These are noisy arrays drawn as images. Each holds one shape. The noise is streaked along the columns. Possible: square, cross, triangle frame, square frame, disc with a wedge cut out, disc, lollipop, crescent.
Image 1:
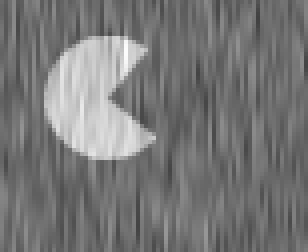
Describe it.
light disc with a wedge cut out
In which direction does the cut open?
right
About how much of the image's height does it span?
half
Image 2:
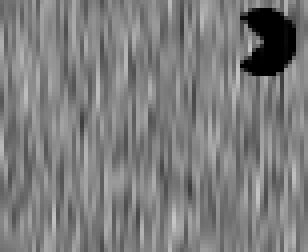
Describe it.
dark disc with a wedge cut out, top right
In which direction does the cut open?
left
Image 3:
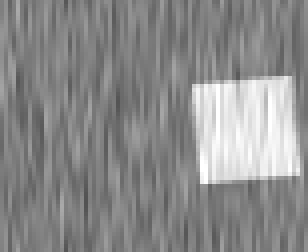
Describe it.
light square, middle right
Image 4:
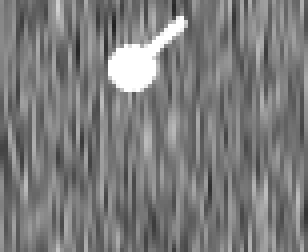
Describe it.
light lollipop, top middle
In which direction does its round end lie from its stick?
down and left
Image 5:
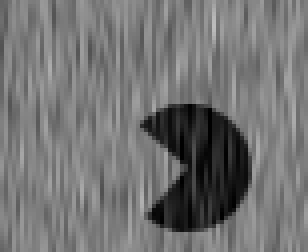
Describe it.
dark disc with a wedge cut out
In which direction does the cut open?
left
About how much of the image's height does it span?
half
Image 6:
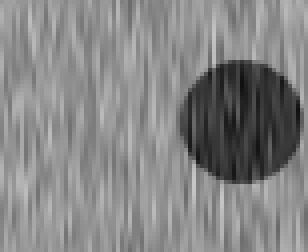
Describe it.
dark disc
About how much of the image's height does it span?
half
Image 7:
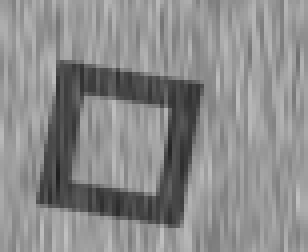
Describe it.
dark square frame
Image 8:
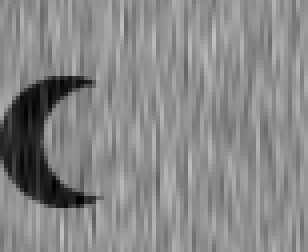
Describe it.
dark crescent
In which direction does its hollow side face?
right
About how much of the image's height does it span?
half
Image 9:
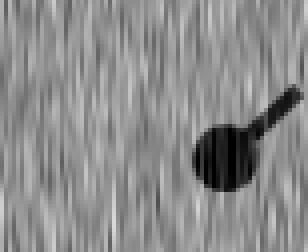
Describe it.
dark lollipop, middle right
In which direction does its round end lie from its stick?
down and left
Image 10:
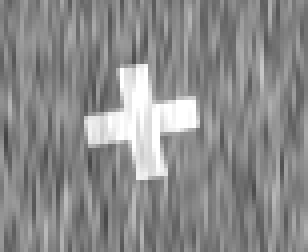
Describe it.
light cross
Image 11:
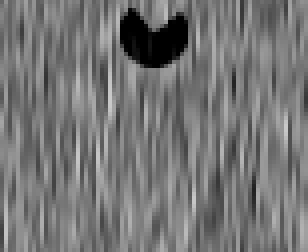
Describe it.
dark disc with a wedge cut out, top middle
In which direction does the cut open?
up
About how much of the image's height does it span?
a quarter
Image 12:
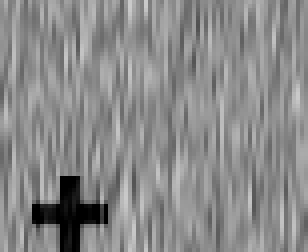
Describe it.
dark cross, bottom left
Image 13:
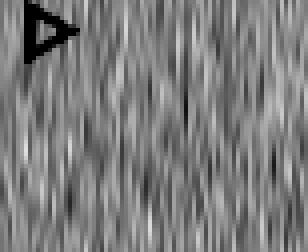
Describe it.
dark triangle frame, top left
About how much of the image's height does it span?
a quarter
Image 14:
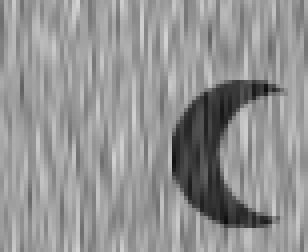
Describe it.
dark crescent
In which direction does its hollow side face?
right
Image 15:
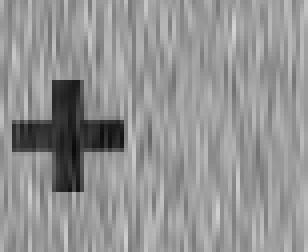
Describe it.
dark cross, middle left
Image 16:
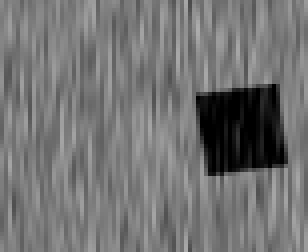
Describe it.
dark square, middle right
